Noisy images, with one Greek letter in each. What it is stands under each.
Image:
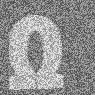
light omega
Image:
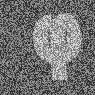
light phi
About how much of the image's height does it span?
two thirds
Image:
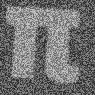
light pi
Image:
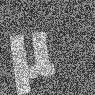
light mu
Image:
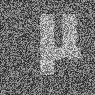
light mu
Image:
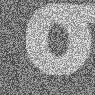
light sigma
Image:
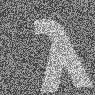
light lambda
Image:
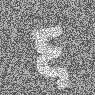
light xi
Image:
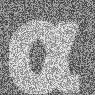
light alpha
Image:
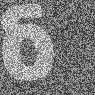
light delta
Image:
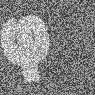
light phi
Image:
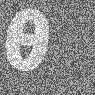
light theta
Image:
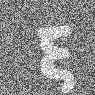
light xi
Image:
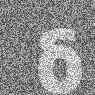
light delta
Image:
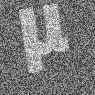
light mu
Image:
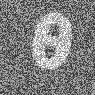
light theta
